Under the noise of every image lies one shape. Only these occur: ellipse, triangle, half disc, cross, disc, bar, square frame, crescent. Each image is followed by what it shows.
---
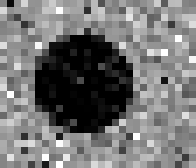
dark disc
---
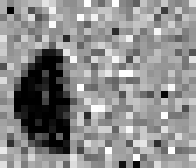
dark half disc
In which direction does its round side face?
left
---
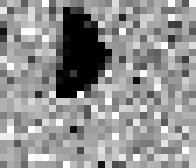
dark half disc
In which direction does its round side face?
right
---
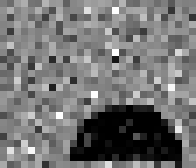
dark half disc
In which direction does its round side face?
up
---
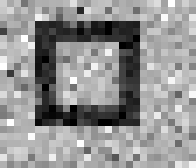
dark square frame
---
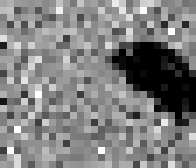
dark half disc
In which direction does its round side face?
up and right
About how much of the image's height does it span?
half
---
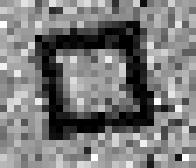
dark square frame
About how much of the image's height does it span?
two thirds
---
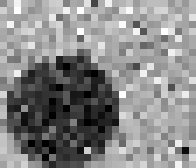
dark disc
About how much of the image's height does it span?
two thirds
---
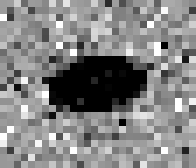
dark ellipse
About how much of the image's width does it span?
half
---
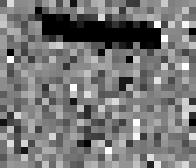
dark bar
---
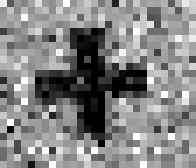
dark cross
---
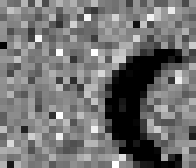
dark crescent
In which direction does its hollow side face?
right
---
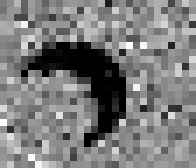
dark crescent
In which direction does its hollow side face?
down and left
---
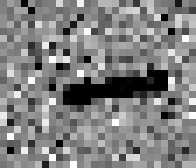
dark bar
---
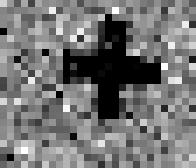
dark cross
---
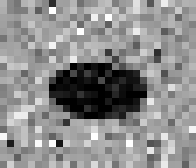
dark ellipse
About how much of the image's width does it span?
half
